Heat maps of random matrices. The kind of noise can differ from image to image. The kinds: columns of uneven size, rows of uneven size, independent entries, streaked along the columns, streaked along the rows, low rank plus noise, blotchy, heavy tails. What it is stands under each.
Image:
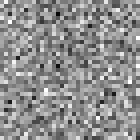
independent entries
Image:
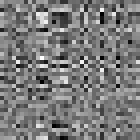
low rank plus noise
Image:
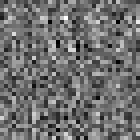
low rank plus noise
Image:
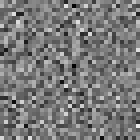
low rank plus noise
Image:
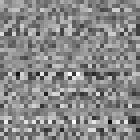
rows of uneven size
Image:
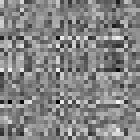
low rank plus noise
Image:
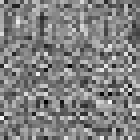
low rank plus noise
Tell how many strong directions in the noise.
two
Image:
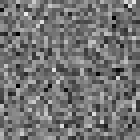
independent entries
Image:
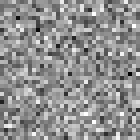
independent entries
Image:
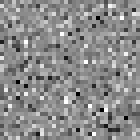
heavy tails
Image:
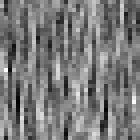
streaked along the columns
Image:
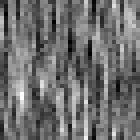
streaked along the columns
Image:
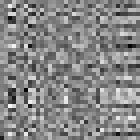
low rank plus noise
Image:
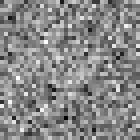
independent entries
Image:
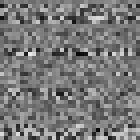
rows of uneven size
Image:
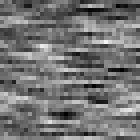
streaked along the rows
